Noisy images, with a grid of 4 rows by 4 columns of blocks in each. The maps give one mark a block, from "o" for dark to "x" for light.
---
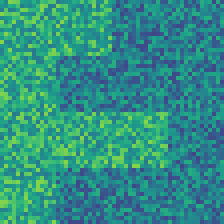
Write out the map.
x x o o
x o o o
x x x o
x o o o
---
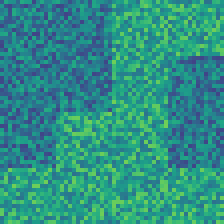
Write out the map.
o o x x
o o x o
o x x o
x x x x
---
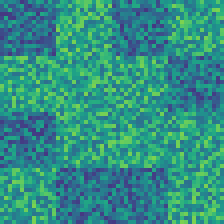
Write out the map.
o x o x
x x x o
o x x x
x o o x
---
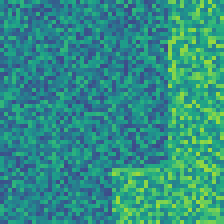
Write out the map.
o o o x
o o o x
o o o x
o o x x
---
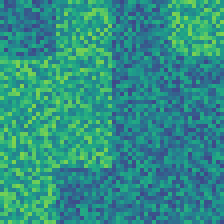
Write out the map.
o x o x
x x o o
x x o o
x o o o
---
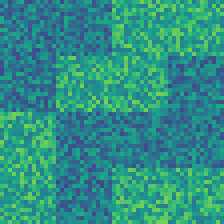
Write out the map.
o o x x
o x x o
x o o o
x o x x
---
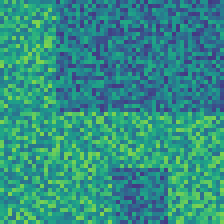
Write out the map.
x o o o
x o o o
x x x x
x x o x
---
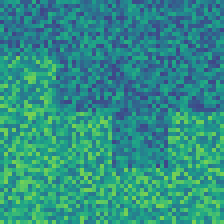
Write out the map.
o o o o
x o o o
x x o x
x x x x
